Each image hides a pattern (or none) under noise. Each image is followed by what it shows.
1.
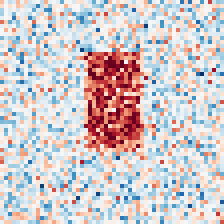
one block
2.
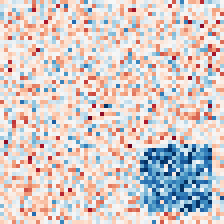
one block
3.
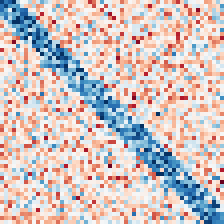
a diagonal band
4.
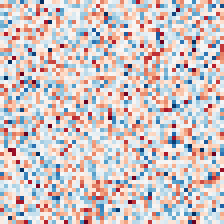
only noise
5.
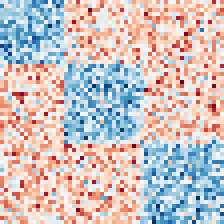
blocks along the diagonal
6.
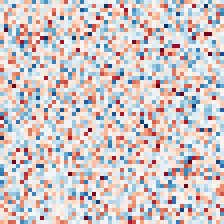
only noise
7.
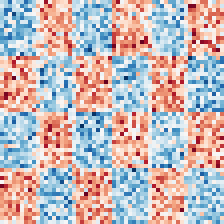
a checkerboard
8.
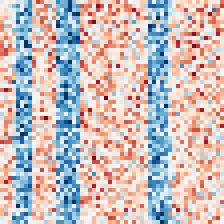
bands of columns
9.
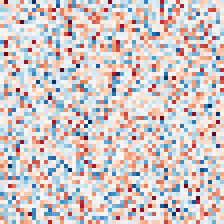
only noise
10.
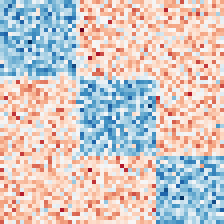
blocks along the diagonal
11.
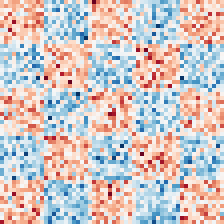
a checkerboard
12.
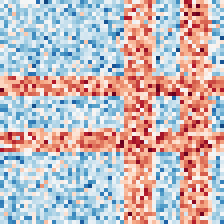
bands of rows crossing bands of columns
